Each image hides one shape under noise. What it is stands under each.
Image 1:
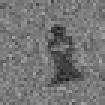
chess bishop
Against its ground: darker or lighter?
darker
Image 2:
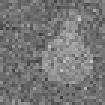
pear
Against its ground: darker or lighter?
lighter
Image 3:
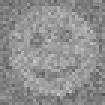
smiling face
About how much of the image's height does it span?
nearly all
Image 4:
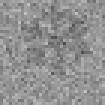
snowflake
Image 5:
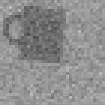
cup
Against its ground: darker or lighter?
darker
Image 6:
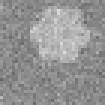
flower
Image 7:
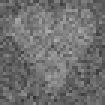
heart
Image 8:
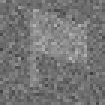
flag
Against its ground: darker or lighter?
lighter
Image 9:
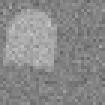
ghost
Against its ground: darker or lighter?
lighter
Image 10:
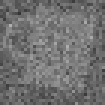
cup
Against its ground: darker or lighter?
lighter
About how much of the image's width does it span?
nearly all
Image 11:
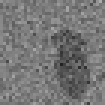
footprint
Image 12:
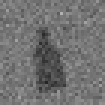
bottle
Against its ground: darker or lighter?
darker
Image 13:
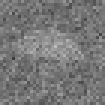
umbrella
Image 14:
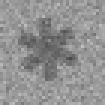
asterisk
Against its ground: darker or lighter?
darker
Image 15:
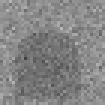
ghost
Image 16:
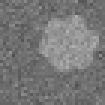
flower
